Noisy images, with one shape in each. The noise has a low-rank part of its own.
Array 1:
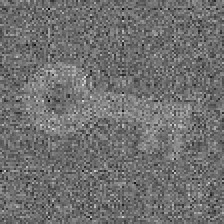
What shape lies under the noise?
key
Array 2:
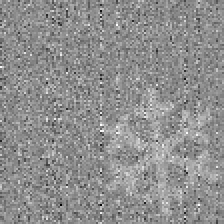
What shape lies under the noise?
snowflake
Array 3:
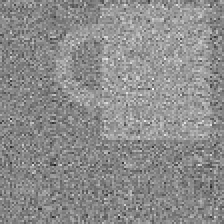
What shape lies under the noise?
cup
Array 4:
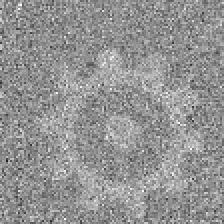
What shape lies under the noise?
gear
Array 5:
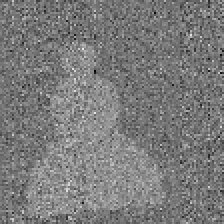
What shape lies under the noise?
chess pawn
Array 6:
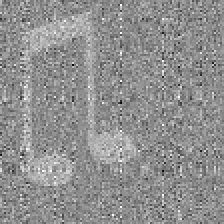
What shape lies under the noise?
pair of musical notes
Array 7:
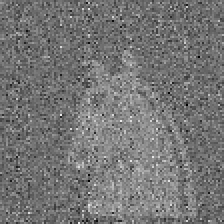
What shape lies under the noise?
chess knight
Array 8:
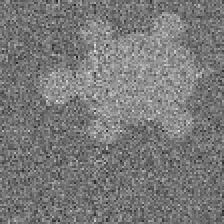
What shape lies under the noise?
turtle
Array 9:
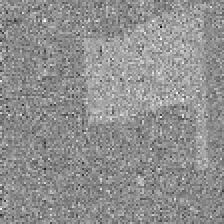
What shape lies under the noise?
flag
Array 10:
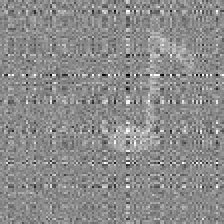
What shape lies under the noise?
musical note
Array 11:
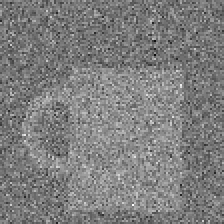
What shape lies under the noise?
cup
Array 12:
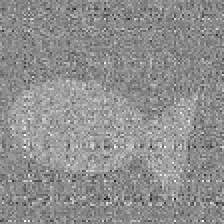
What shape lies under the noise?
fish
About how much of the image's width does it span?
nearly all
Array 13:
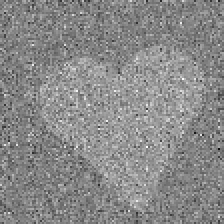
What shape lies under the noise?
heart
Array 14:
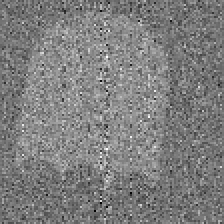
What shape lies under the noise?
ghost
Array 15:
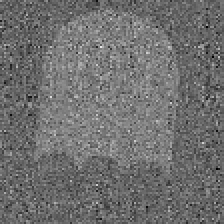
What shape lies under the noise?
ghost
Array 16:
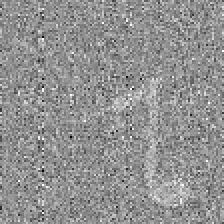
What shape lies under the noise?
musical note
